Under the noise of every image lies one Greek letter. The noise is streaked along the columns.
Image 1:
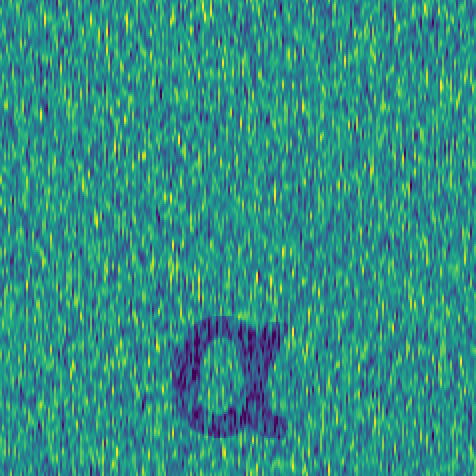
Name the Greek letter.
alpha
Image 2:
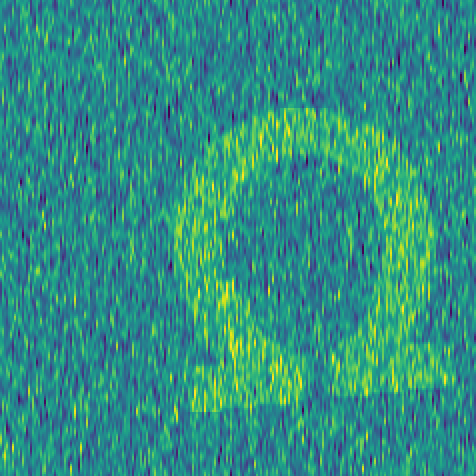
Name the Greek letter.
omega
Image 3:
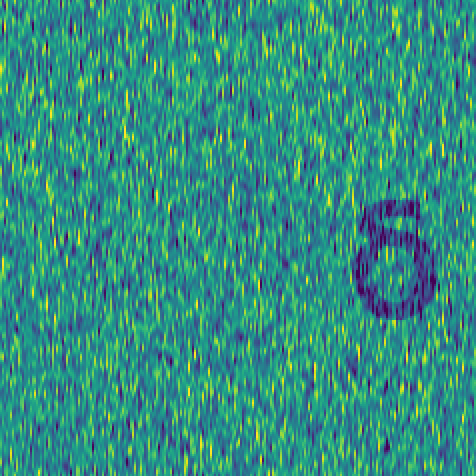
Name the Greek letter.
delta
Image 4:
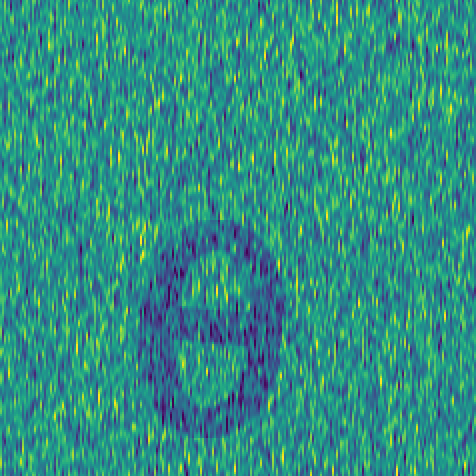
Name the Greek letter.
theta
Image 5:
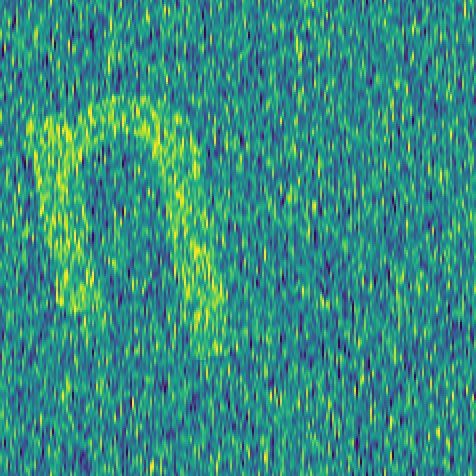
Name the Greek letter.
eta
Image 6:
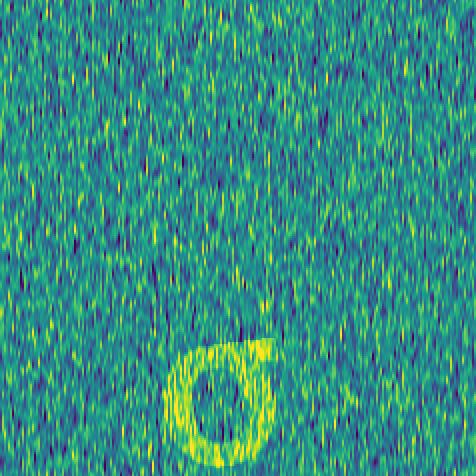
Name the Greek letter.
sigma
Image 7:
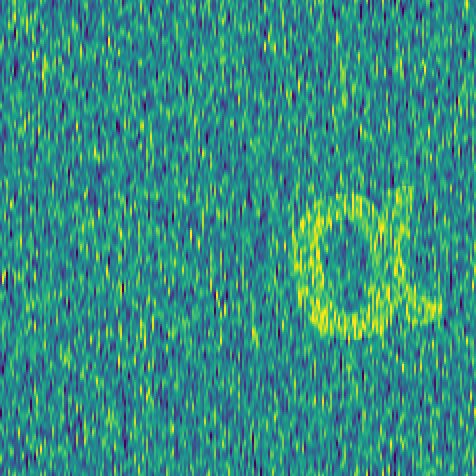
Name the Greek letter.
alpha
